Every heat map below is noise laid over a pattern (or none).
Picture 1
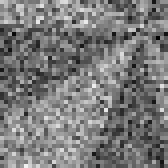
spokes from one point
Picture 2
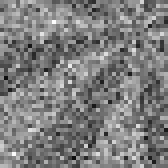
spokes from one point
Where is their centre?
top right
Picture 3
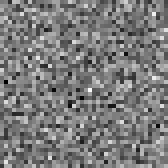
only noise
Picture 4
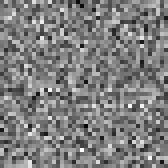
only noise
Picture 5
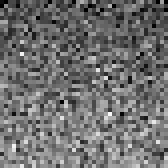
a smooth slope
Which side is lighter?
bottom
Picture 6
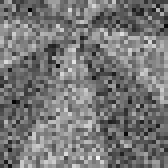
spokes from one point
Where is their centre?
top middle
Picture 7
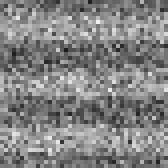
horizontal stripes
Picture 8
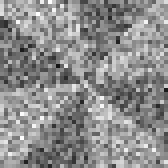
spokes from one point
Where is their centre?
centre
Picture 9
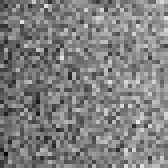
a smooth slope
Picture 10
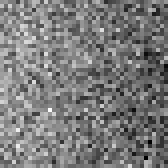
a smooth slope
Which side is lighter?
left
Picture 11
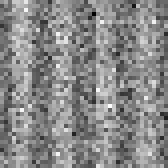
vertical stripes
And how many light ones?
4
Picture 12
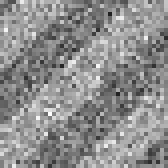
diagonal stripes
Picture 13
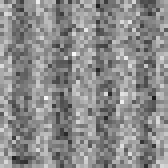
vertical stripes
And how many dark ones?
4
